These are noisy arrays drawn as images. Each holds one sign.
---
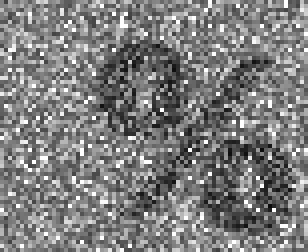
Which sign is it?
percent sign
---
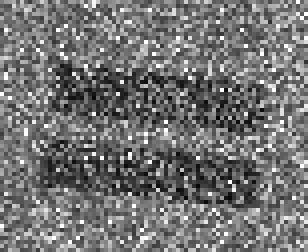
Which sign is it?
equals sign
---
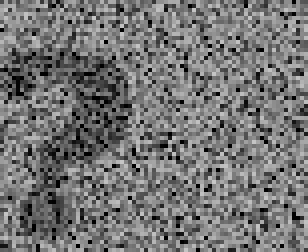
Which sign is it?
question mark
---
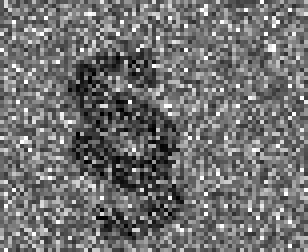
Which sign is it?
section sign
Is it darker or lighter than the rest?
darker
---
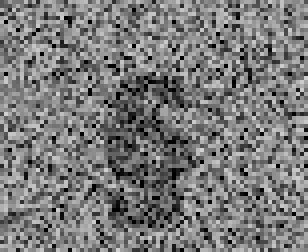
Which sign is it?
section sign
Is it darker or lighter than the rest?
darker
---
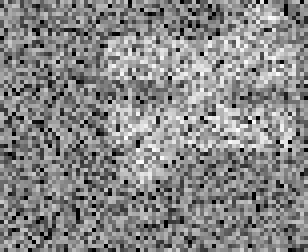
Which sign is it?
not-equal sign
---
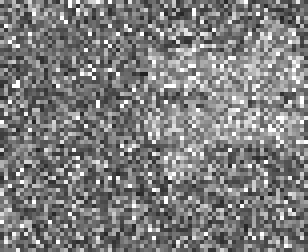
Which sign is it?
not-equal sign
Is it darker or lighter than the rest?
lighter
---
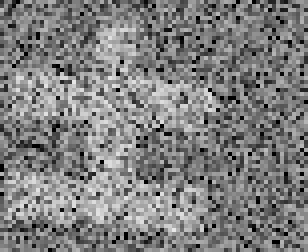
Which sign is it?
plus-minus sign
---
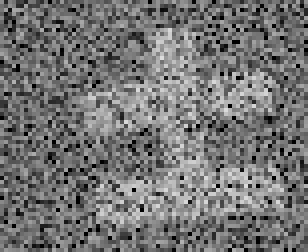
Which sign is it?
plus-minus sign
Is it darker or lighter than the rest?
lighter
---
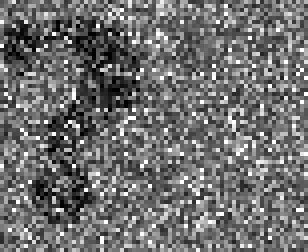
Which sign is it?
question mark
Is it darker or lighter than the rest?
darker
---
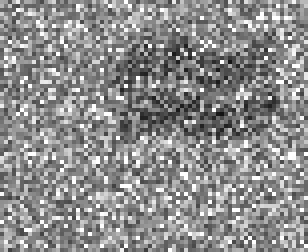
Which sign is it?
approximately sign
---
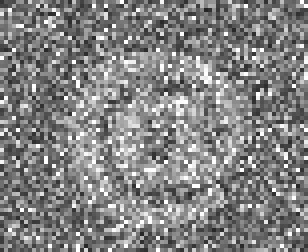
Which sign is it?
at sign
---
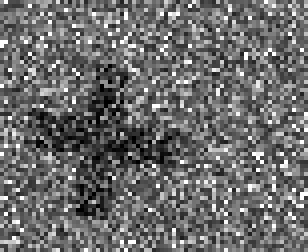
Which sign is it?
plus sign
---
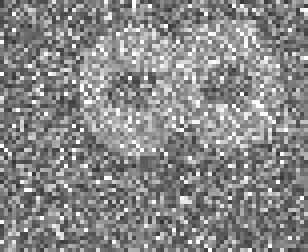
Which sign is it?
infinity sign
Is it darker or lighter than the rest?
lighter
